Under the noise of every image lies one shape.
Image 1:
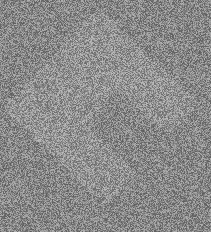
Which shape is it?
square with a notch
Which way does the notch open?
down and right
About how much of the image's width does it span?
nearly all
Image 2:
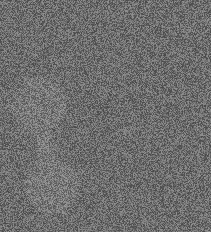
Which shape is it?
dumbbell
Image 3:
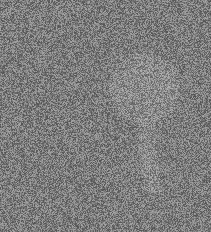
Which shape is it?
lollipop
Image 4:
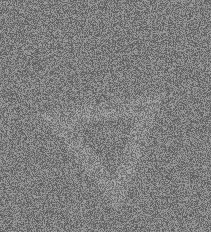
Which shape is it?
triangle frame
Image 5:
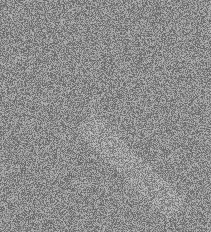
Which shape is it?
bar
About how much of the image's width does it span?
half
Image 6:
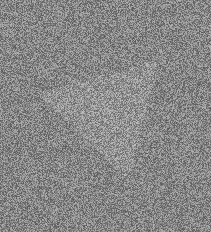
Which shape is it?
triangle
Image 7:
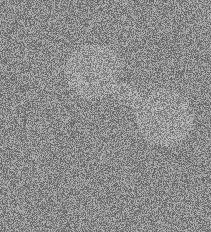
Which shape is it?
dumbbell
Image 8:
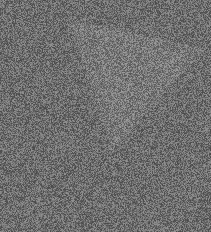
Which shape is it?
triangle
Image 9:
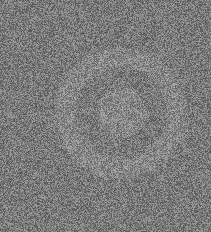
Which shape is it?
bullseye
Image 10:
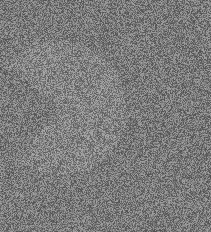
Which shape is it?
disc with a wedge cut out
